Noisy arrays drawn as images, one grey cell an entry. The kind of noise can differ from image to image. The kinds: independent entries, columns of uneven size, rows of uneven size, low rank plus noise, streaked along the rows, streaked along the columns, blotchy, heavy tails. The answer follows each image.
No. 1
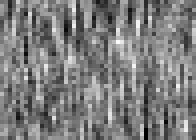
streaked along the columns
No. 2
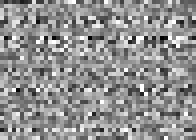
rows of uneven size
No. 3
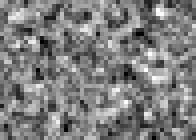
blotchy
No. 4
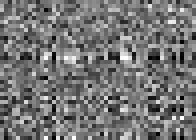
low rank plus noise
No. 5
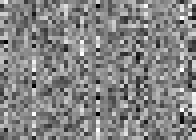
columns of uneven size
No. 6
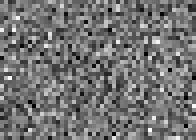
independent entries
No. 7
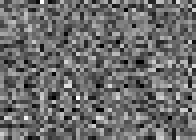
low rank plus noise
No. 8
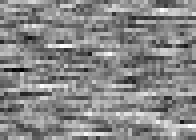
streaked along the rows
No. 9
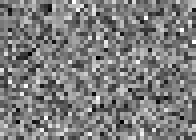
independent entries
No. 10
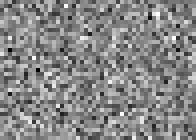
independent entries
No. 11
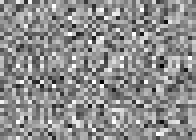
low rank plus noise
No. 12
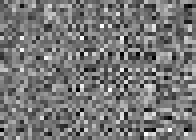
low rank plus noise
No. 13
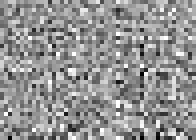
low rank plus noise
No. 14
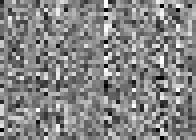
columns of uneven size
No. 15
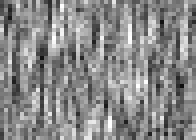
streaked along the columns
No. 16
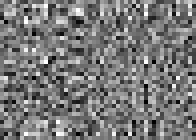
low rank plus noise
